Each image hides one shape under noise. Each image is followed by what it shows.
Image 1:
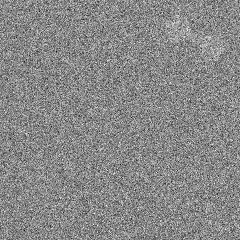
dumbbell
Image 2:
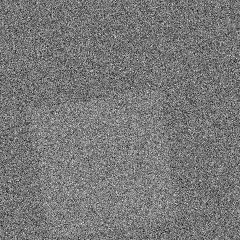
square
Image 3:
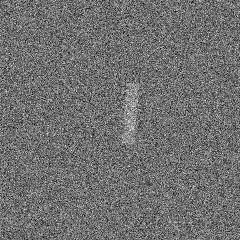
bar
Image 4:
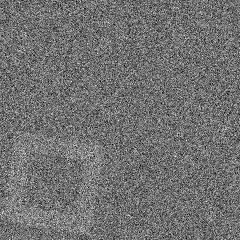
square frame
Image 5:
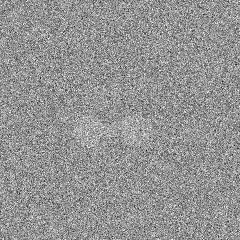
dumbbell
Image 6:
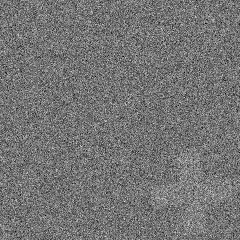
cross
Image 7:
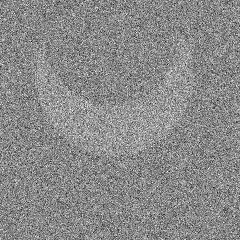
crescent
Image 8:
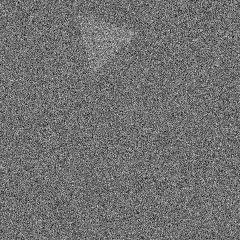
triangle
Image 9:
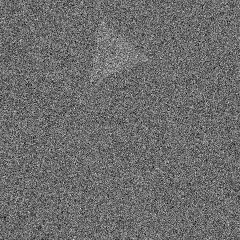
triangle
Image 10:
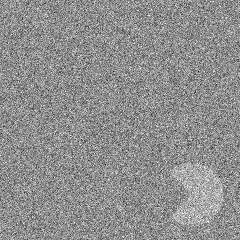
disc with a wedge cut out
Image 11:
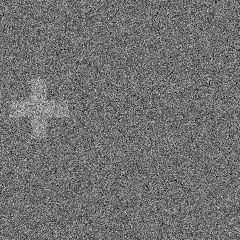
cross
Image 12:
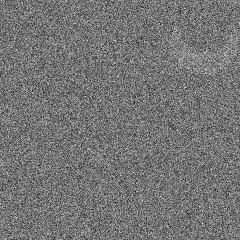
crescent
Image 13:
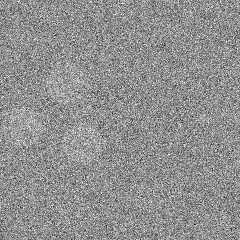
three dots
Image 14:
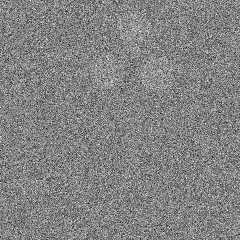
three dots
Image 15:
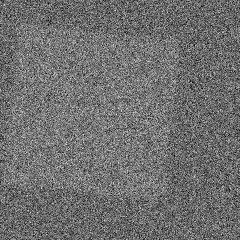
square
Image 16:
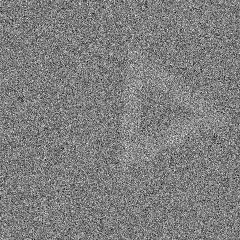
triangle frame
